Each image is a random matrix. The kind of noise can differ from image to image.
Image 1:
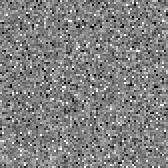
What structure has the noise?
heavy tails
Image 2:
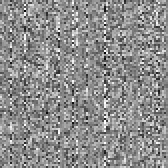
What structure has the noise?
columns of uneven size
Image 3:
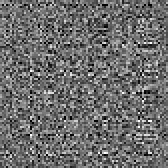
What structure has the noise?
low rank plus noise
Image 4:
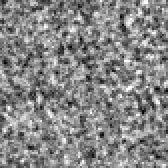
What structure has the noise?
blotchy
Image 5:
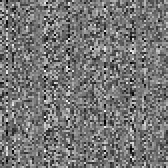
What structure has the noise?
columns of uneven size
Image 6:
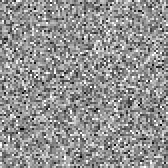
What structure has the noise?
independent entries
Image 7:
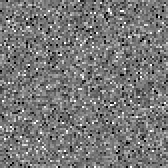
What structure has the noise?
heavy tails
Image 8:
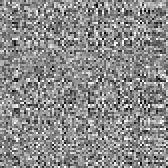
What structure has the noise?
low rank plus noise
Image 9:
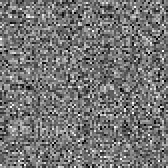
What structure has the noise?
low rank plus noise
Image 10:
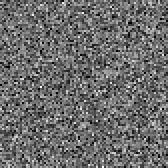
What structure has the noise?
independent entries
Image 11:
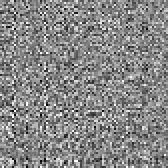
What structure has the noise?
low rank plus noise
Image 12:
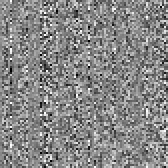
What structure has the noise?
columns of uneven size
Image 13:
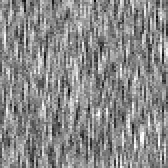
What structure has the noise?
streaked along the columns
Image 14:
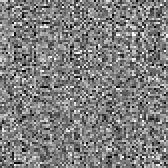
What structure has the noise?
low rank plus noise
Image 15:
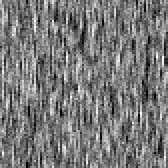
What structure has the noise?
streaked along the columns
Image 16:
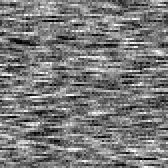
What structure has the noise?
streaked along the rows
